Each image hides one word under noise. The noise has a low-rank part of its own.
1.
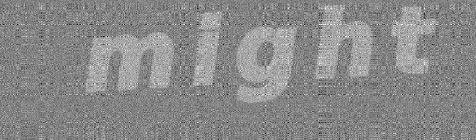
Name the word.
might
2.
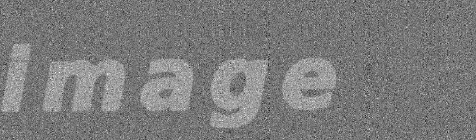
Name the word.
image
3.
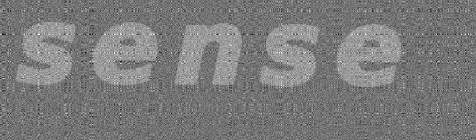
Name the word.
sense
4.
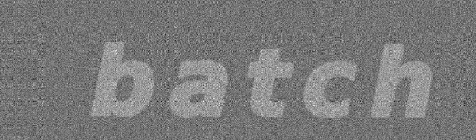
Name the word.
batch
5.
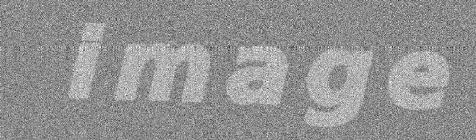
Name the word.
image
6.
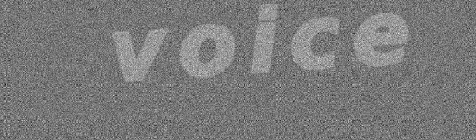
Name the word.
voice
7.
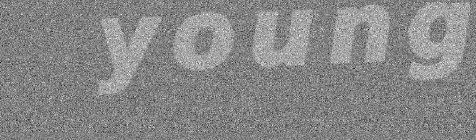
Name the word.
young
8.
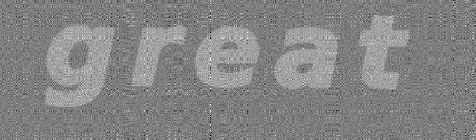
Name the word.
great
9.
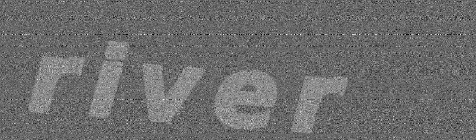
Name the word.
river
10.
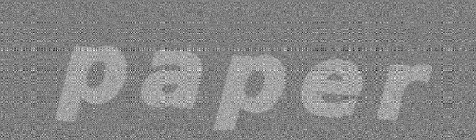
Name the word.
paper
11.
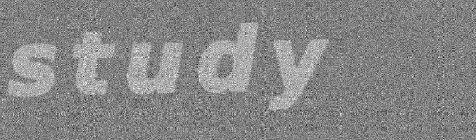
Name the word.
study
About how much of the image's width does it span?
two thirds
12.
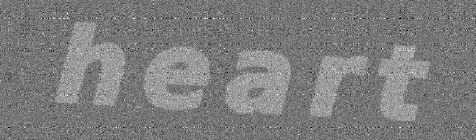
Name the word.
heart
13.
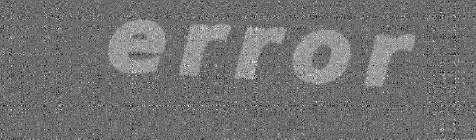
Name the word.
error
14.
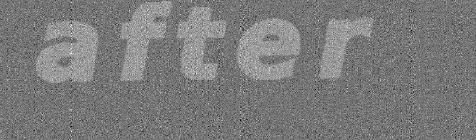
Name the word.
after
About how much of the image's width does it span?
two thirds
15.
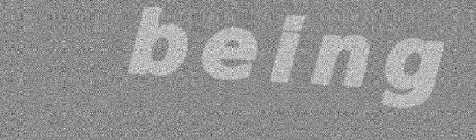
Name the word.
being
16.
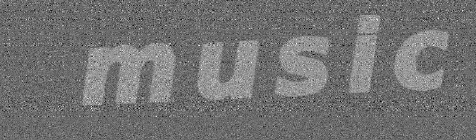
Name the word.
music
